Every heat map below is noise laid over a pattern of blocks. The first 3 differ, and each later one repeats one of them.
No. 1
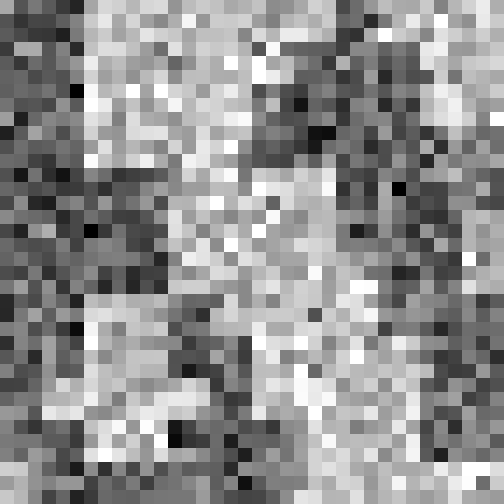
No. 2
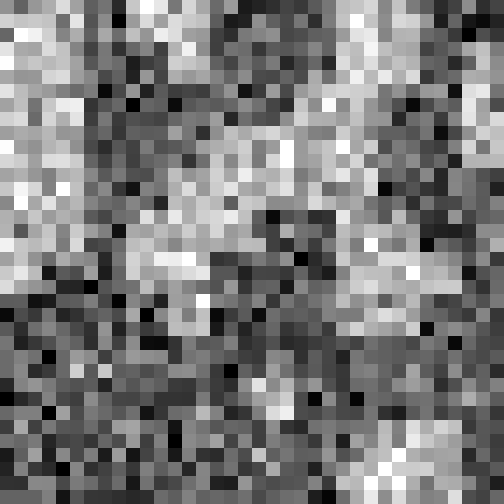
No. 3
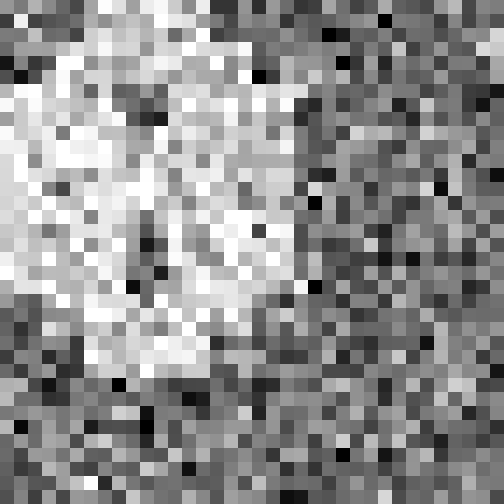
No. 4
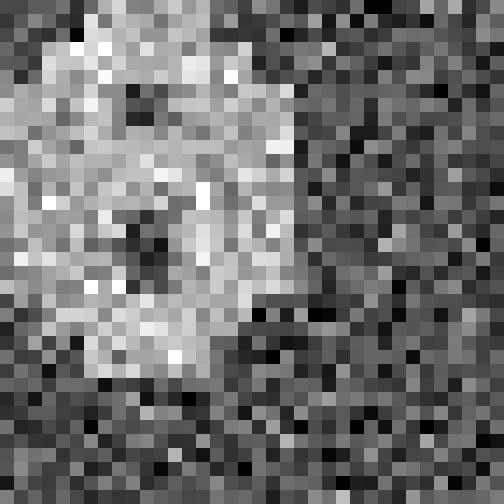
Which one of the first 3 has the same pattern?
3
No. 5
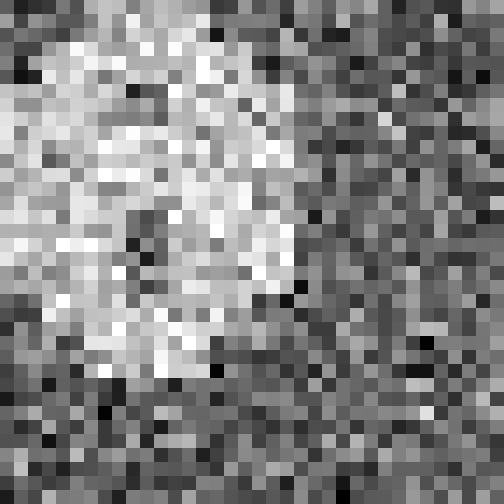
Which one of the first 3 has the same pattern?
3
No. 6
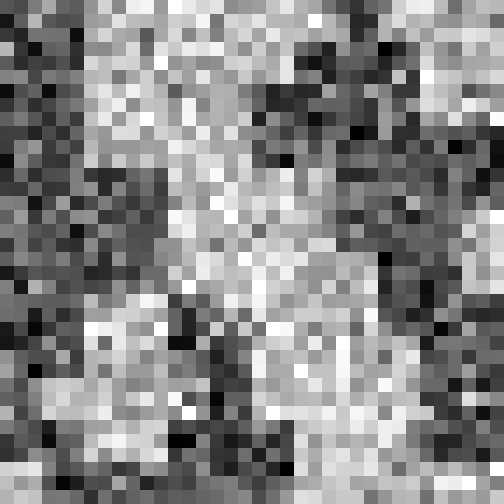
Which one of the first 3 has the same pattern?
1
